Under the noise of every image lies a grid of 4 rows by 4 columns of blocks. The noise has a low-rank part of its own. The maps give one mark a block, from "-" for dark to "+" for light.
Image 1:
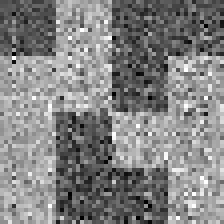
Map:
- + - -
+ + - +
+ - + +
+ - - +
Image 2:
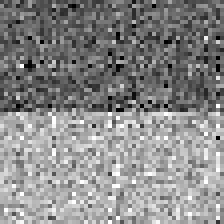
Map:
- - - -
- - - -
+ + + +
+ + + +
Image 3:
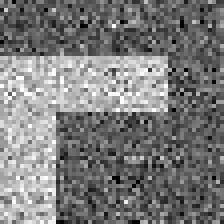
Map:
- - - -
+ + + -
+ - - -
+ - - -
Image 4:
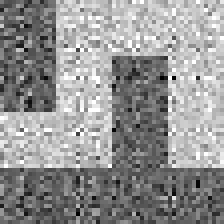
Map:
- + + +
- + - +
+ + - +
- - - -
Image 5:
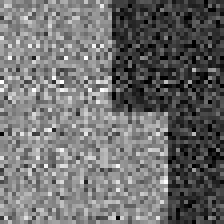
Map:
+ + - -
+ + - -
+ + + -
+ + + -
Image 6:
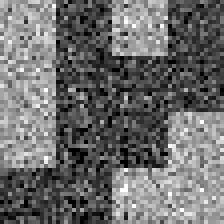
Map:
+ - + -
+ - - -
+ - - +
- - + +
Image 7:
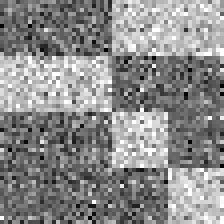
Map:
- - + +
+ + - -
- - + -
- - - +
